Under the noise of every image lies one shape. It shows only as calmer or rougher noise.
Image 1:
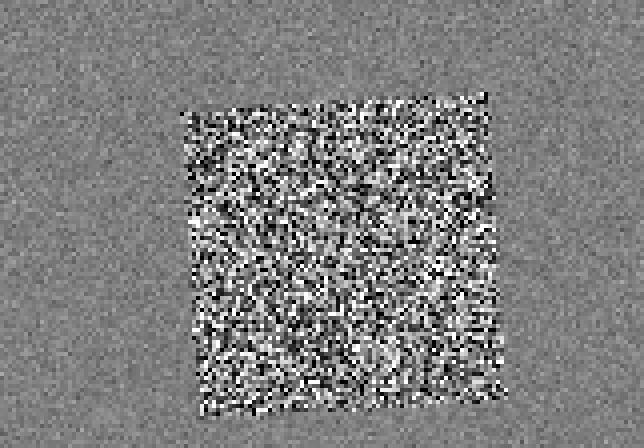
rough square
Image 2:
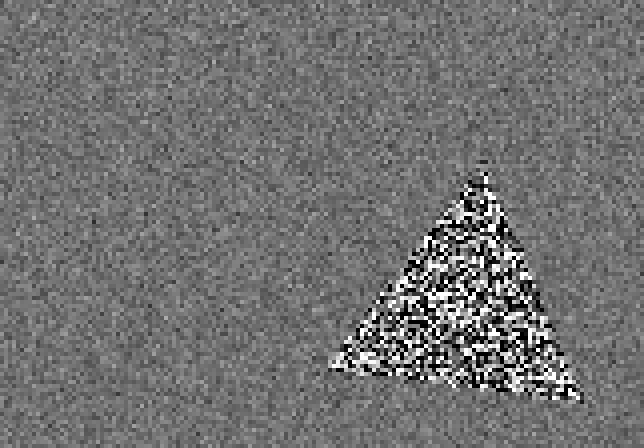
rough triangle
